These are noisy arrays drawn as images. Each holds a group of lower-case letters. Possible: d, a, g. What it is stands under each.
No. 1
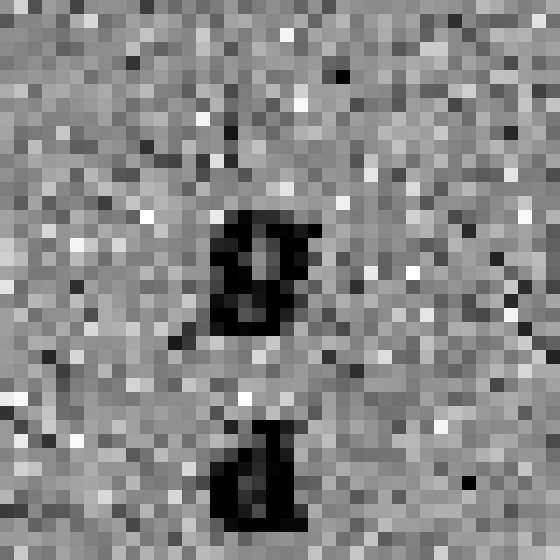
centre: dark g; bottom middle: dark d
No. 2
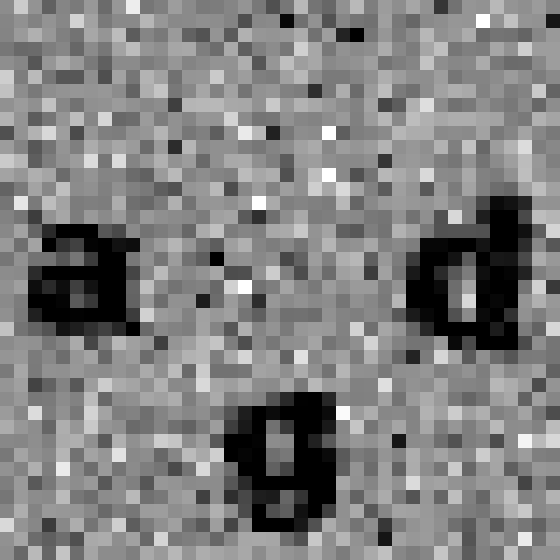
middle left: dark a; middle right: dark d; bottom middle: dark g
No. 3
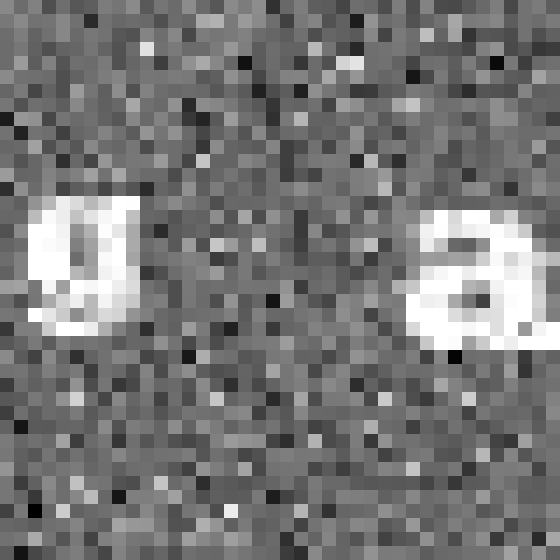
middle left: light g; middle right: light a
